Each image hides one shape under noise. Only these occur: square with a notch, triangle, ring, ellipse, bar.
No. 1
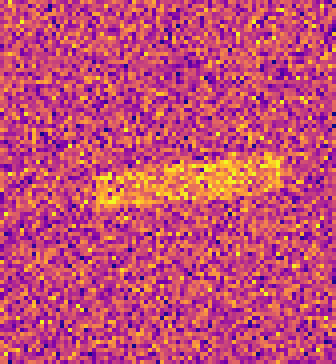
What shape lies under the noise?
bar
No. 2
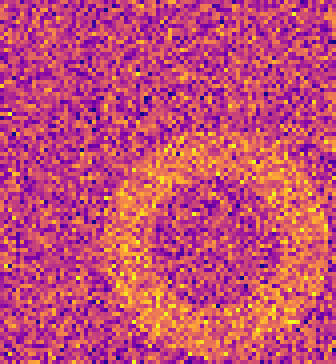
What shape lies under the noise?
ring
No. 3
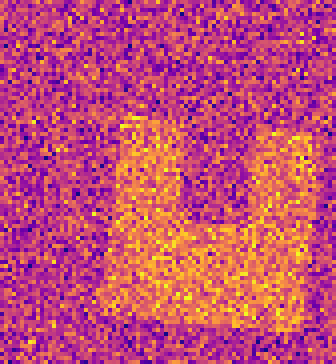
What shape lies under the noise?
square with a notch
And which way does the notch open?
up
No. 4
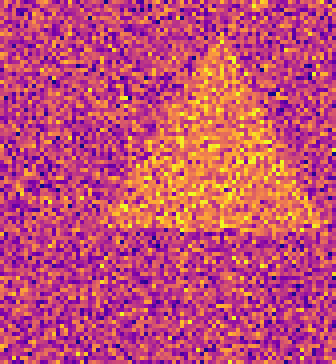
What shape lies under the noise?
triangle
